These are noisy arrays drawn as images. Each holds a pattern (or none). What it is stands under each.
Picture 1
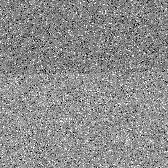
a sharp edge
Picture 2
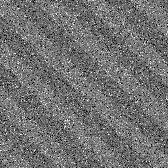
diagonal stripes
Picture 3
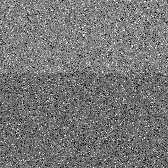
a sharp edge
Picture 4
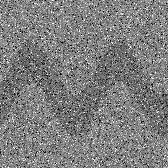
a wavy band
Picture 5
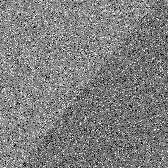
a sharp edge
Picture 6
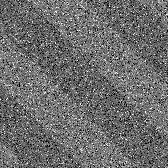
diagonal stripes
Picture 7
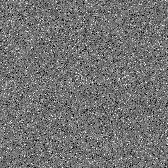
only noise
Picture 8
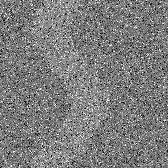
a wavy band
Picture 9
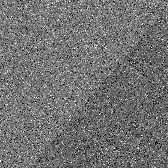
a sharp edge
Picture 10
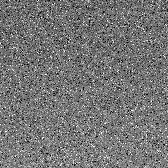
a smooth slope
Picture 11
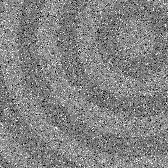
rings round one point
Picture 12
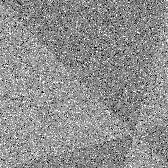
spokes from one point
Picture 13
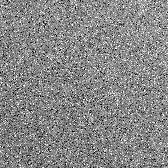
a smooth slope
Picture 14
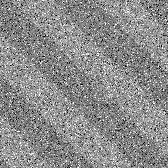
diagonal stripes
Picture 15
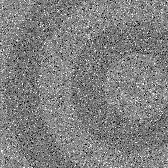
rings round one point
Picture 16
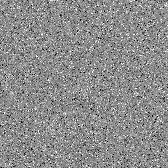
only noise
